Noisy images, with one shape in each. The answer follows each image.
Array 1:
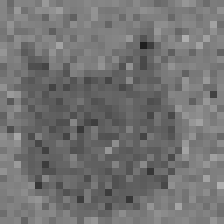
cat's head
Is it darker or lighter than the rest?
darker
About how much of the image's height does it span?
nearly all
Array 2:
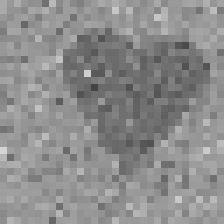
heart
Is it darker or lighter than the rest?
darker
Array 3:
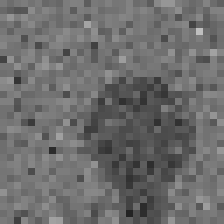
light bulb
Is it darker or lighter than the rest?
darker
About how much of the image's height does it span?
two thirds
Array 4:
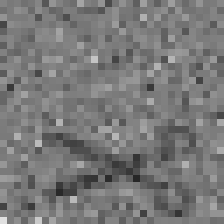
pair of scissors
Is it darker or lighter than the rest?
darker
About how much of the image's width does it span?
two thirds
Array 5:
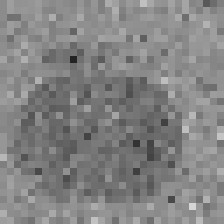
apple
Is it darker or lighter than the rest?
darker
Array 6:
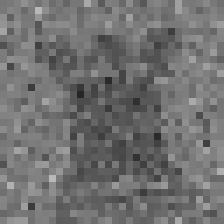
chess rook
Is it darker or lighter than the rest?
darker
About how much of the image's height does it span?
nearly all
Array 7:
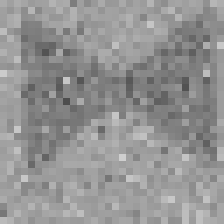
bow tie
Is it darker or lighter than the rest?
darker
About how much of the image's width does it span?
nearly all
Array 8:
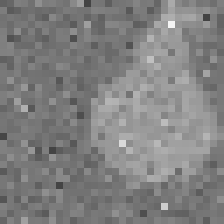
pear
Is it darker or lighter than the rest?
lighter
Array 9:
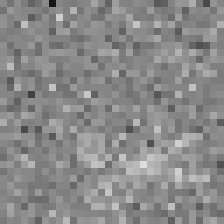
pair of scissors
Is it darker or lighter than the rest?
lighter
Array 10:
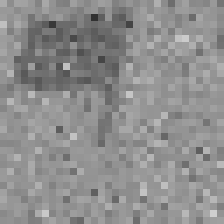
flag
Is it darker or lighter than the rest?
darker
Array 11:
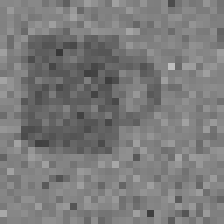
cup
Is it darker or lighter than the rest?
darker
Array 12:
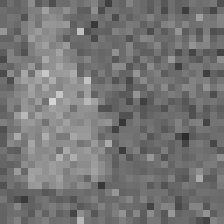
bottle
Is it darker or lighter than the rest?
lighter
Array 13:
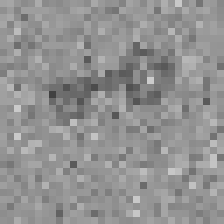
key
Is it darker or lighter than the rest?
darker
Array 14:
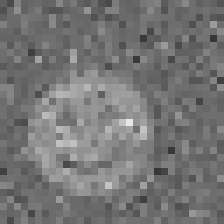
smiling face
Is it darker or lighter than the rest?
lighter
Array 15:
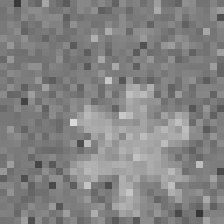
asterisk
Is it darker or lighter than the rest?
lighter
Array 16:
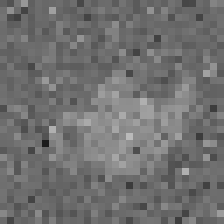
teapot
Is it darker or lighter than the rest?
lighter
